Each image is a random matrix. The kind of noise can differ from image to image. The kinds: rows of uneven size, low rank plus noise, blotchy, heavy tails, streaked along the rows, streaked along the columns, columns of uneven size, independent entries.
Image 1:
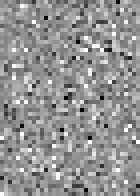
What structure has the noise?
heavy tails
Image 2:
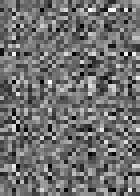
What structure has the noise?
low rank plus noise
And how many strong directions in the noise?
two
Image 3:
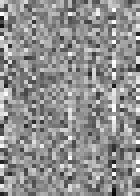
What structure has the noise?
columns of uneven size
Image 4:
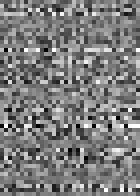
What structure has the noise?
rows of uneven size
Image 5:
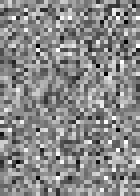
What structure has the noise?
low rank plus noise
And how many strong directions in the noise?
five to eight
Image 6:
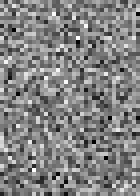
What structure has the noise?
independent entries
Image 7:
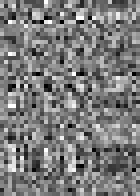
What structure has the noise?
low rank plus noise
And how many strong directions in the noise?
one
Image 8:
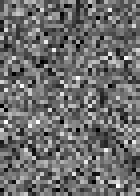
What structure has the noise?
independent entries
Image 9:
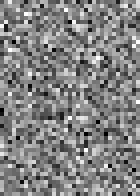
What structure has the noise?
independent entries
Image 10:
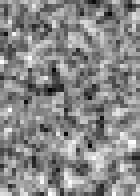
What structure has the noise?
blotchy
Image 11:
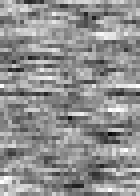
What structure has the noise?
streaked along the rows
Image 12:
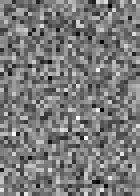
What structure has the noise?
independent entries
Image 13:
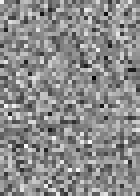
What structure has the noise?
independent entries
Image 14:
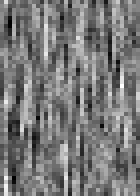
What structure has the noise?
streaked along the columns
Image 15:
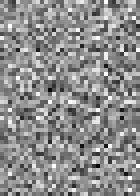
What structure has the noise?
low rank plus noise
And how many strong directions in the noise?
three or four
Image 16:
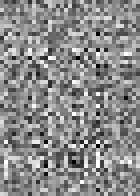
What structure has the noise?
low rank plus noise
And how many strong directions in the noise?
two
